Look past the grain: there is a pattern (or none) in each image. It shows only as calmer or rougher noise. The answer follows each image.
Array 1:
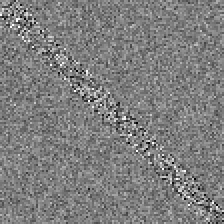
a diagonal band
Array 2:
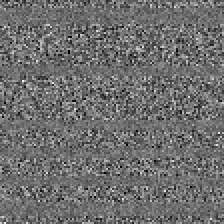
bands of rows
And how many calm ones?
6
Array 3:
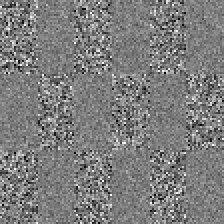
a checkerboard
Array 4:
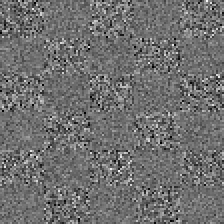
a checkerboard
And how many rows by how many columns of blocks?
6 by 5
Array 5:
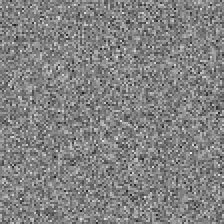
only noise
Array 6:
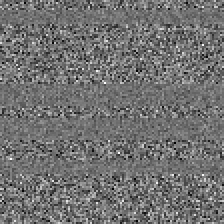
bands of rows
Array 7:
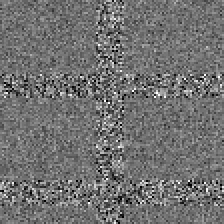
bands of rows crossing bands of columns
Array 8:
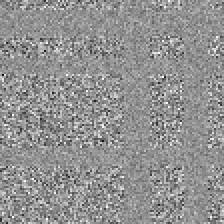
bands of rows crossing bands of columns
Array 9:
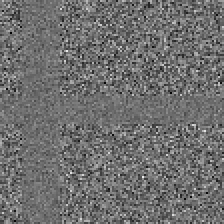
bands of rows crossing bands of columns
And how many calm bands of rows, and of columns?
1 and 1
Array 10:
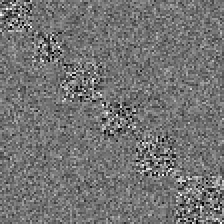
blocks along the diagonal
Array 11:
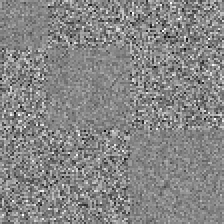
blocks along the diagonal
